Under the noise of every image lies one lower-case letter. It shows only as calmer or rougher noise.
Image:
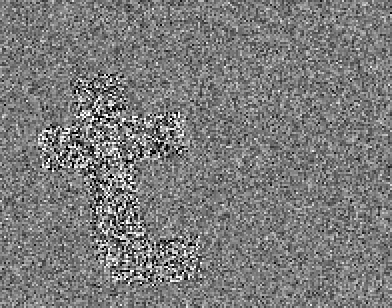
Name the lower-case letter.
t
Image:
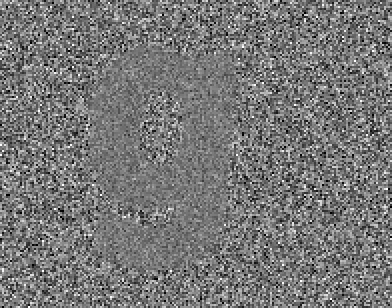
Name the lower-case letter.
g
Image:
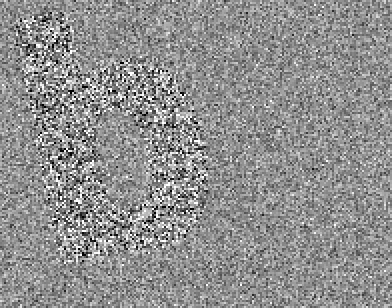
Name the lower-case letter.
b
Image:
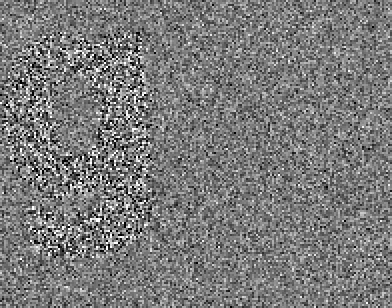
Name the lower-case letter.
g
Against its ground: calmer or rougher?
rougher
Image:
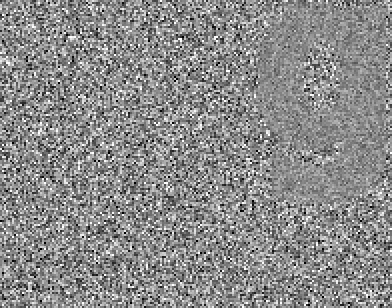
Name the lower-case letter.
g
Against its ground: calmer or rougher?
calmer
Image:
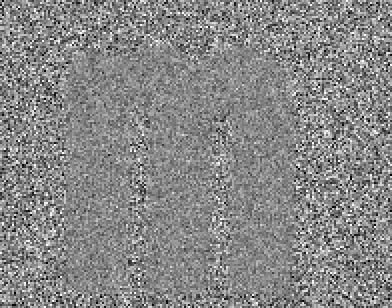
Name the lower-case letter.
m
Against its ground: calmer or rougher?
calmer
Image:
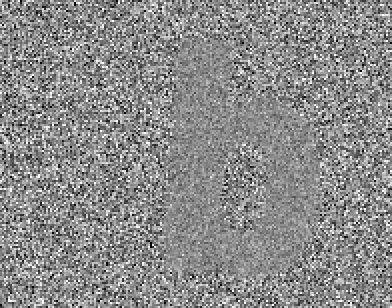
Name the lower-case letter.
b
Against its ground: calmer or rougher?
calmer
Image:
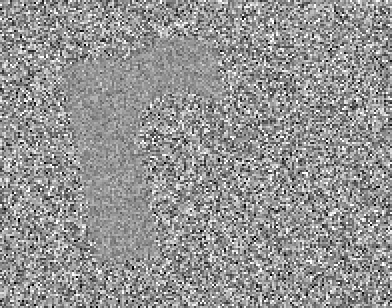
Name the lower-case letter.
r
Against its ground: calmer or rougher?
calmer
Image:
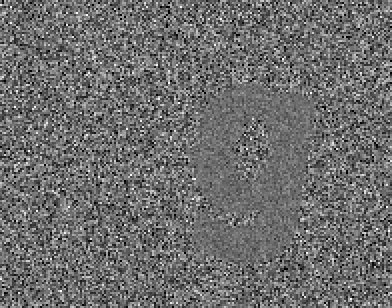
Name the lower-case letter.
g
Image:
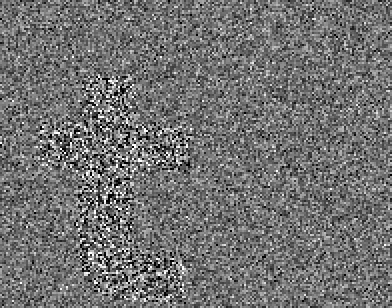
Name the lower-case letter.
t
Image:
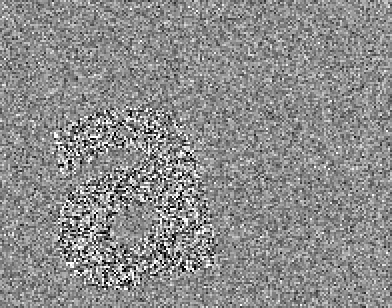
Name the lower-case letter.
a
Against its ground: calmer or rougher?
rougher
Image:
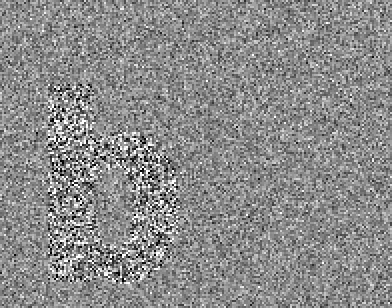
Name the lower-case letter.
b
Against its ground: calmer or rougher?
rougher
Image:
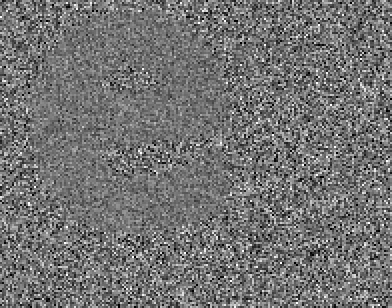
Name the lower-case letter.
e
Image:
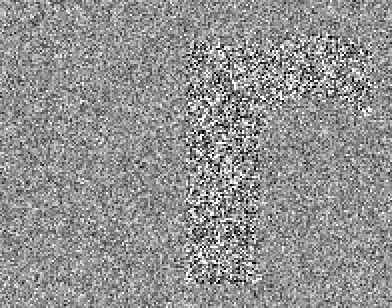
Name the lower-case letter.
r
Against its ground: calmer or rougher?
rougher
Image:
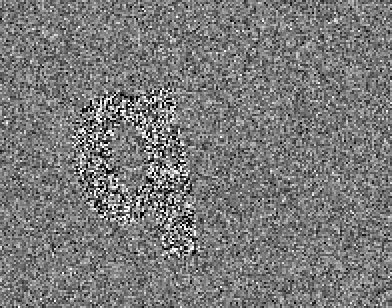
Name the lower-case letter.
q
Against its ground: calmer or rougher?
rougher
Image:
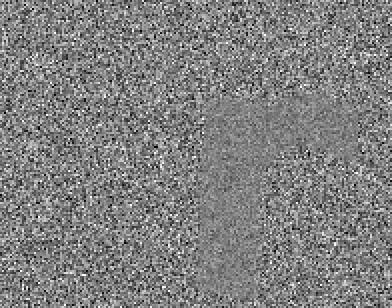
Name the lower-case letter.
r
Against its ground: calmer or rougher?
calmer
